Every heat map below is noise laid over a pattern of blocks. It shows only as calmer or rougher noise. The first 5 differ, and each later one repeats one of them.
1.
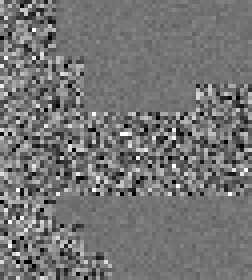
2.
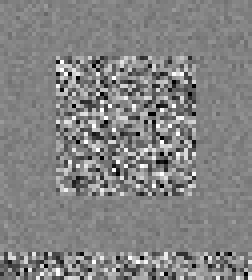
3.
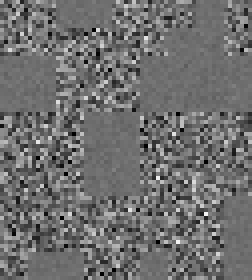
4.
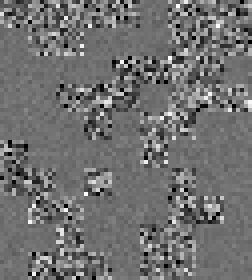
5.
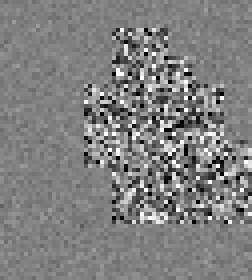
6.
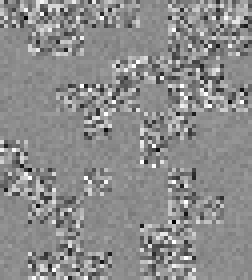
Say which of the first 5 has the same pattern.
4
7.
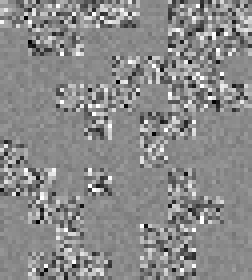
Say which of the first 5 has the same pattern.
4
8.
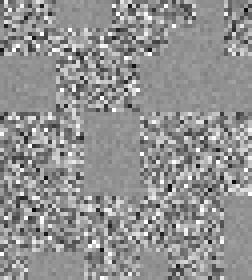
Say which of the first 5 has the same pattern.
3
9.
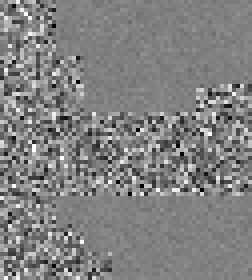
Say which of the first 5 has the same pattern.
1
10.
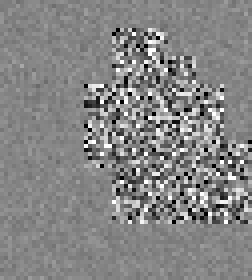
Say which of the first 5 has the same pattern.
5
